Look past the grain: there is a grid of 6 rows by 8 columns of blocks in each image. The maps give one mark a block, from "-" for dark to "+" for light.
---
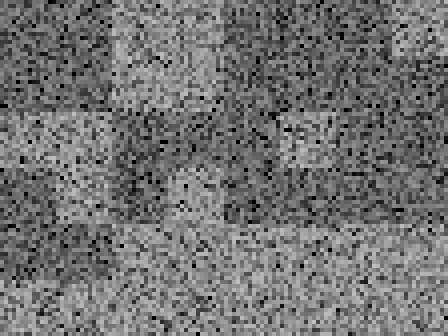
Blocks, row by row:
- - + + - - - +
- - + + - - - -
+ + - - - + - -
- + - + - - - -
- - + + + + + +
+ + + + + + + +
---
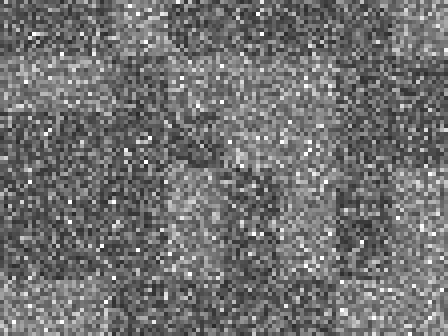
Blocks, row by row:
- - + - - - - +
+ + - + + + - -
- - - - + + - -
- - - + - + - +
- - - + - + - +
+ + - - - - + +
